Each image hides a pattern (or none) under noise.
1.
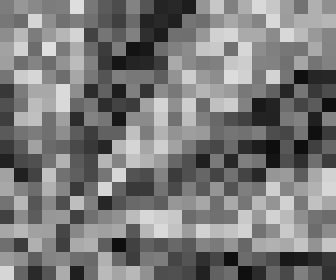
spokes from one point
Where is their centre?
bottom left
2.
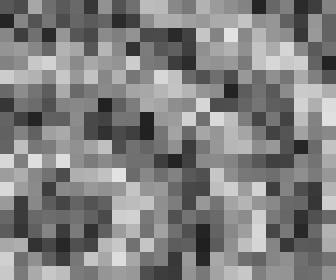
rings round one point
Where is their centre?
bottom left
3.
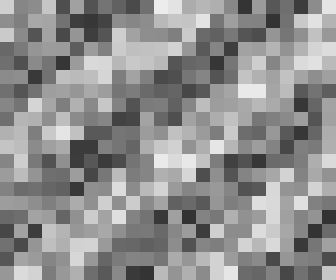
diagonal stripes
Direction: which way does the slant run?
bottom left to top right
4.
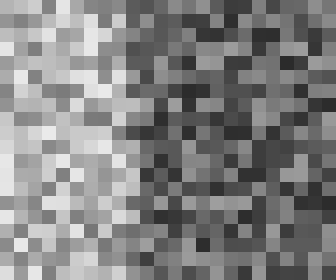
a sharp edge
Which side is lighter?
left
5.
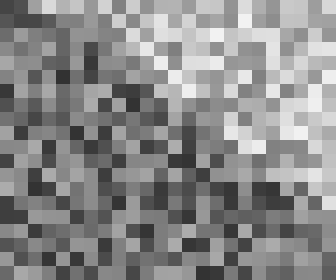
a sharp edge
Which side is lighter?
top right
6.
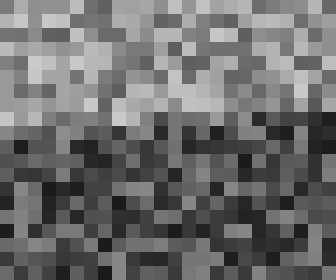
a sharp edge
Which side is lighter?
top
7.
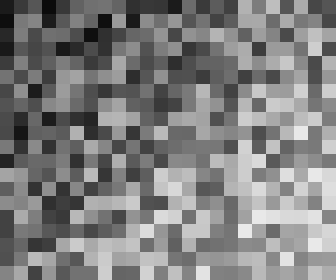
a smooth slope
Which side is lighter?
bottom right
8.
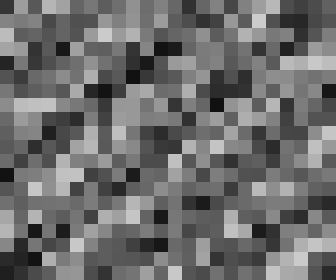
diagonal stripes
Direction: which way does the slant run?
bottom left to top right
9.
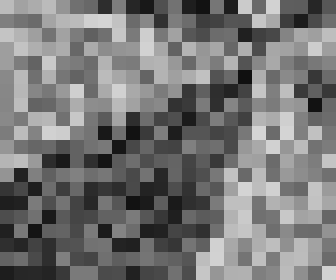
spokes from one point
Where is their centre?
top right
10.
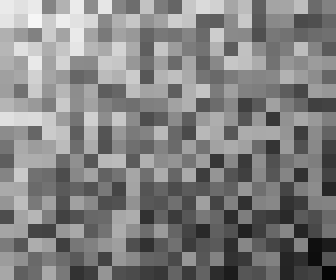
a smooth slope
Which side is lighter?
top left
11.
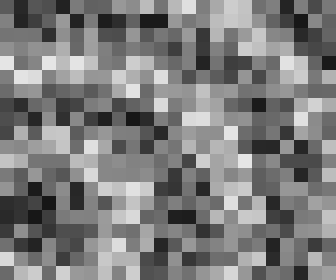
rings round one point
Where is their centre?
bottom left
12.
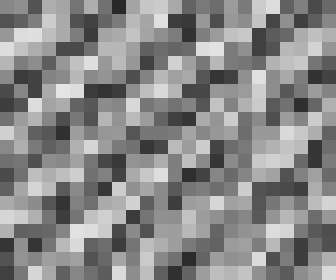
diagonal stripes
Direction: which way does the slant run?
bottom left to top right
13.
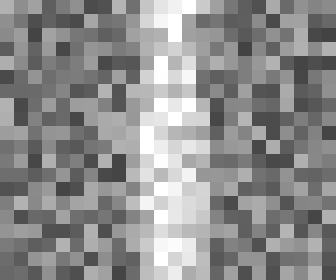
one vertical stripe
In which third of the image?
middle
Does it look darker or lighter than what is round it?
lighter
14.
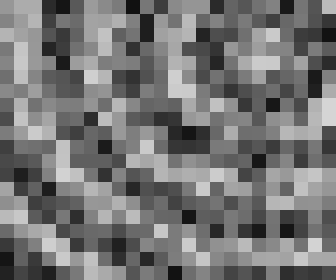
rings round one point
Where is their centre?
top right
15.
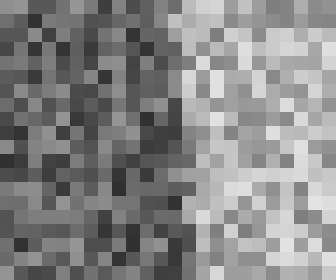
a sharp edge
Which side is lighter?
right
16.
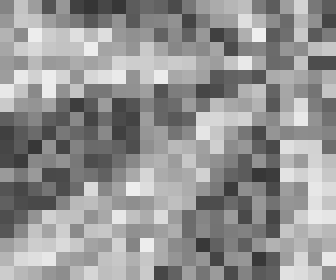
spokes from one point
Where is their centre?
top right
